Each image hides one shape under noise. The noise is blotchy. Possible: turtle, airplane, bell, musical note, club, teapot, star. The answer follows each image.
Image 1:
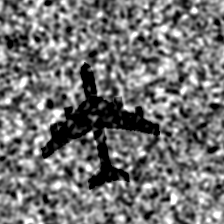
dark airplane
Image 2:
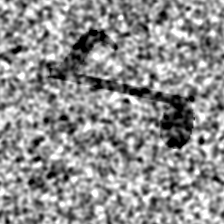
dark musical note
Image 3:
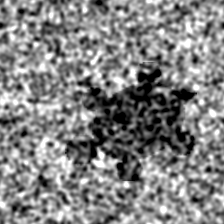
dark turtle
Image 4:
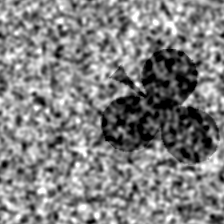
dark club
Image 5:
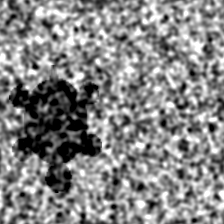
dark turtle
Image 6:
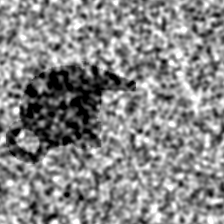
dark teapot
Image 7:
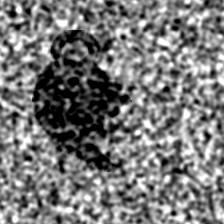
dark teapot
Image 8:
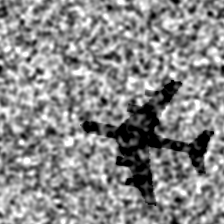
dark airplane
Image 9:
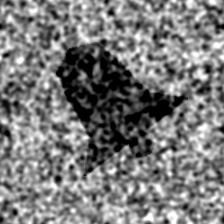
dark bell
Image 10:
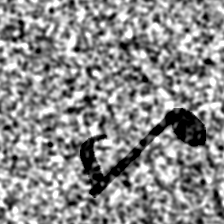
dark musical note
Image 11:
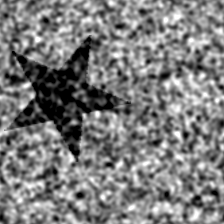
dark star
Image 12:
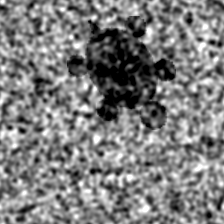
dark turtle
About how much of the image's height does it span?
half
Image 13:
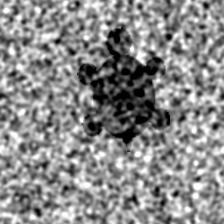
dark turtle
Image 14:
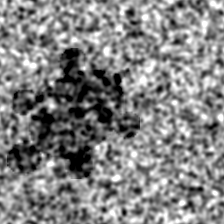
dark turtle
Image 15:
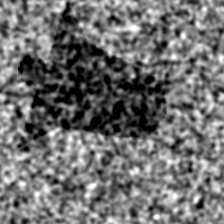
dark bell
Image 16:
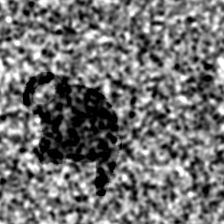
dark teapot
